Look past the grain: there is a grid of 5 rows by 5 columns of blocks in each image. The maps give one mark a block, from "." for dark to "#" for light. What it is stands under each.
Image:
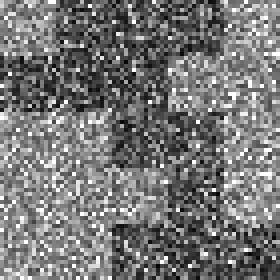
# . . . #
. . . # #
# # . . #
# # # . #
# # . . .
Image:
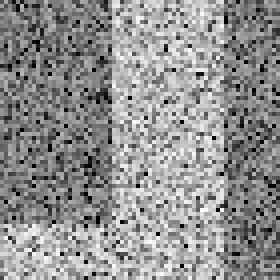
. . # # .
. . # # .
. . # # .
. . # # .
# # # # .
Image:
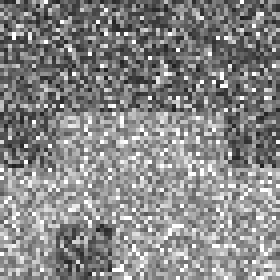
. . . . .
. . . . .
. # # # .
# # # # #
# . # # #
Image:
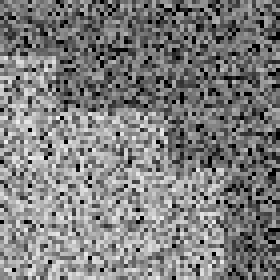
. . . . .
# . . . .
# # # . .
# # # # .
# # # # .
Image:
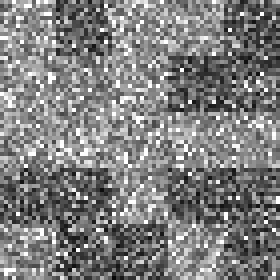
# . # # .
# # # . .
# # # # #
. . # . .
# . . # .
